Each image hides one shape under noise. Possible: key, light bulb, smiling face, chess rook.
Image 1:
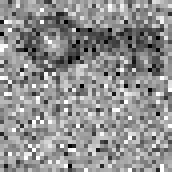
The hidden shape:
key
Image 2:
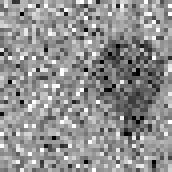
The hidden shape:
light bulb
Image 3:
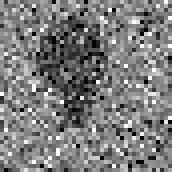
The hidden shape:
light bulb
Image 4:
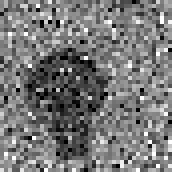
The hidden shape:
light bulb
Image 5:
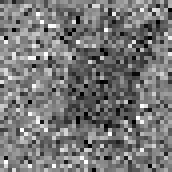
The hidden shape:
chess rook
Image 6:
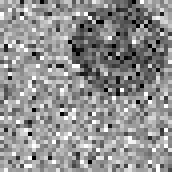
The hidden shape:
smiling face
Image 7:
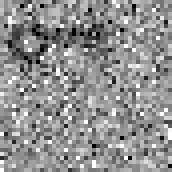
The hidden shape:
key
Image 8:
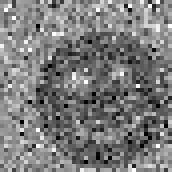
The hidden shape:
smiling face
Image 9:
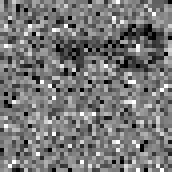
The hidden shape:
key
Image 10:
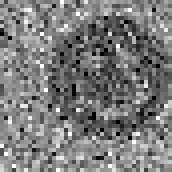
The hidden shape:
smiling face
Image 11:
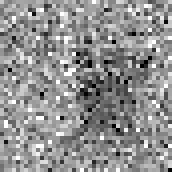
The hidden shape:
chess rook
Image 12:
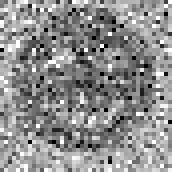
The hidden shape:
smiling face
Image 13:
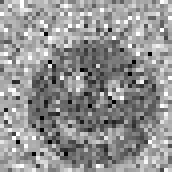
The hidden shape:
smiling face
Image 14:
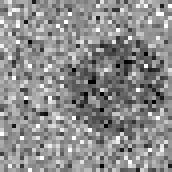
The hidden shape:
smiling face
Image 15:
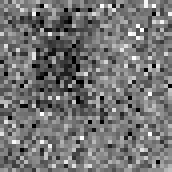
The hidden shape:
chess rook
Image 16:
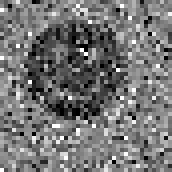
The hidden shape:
smiling face
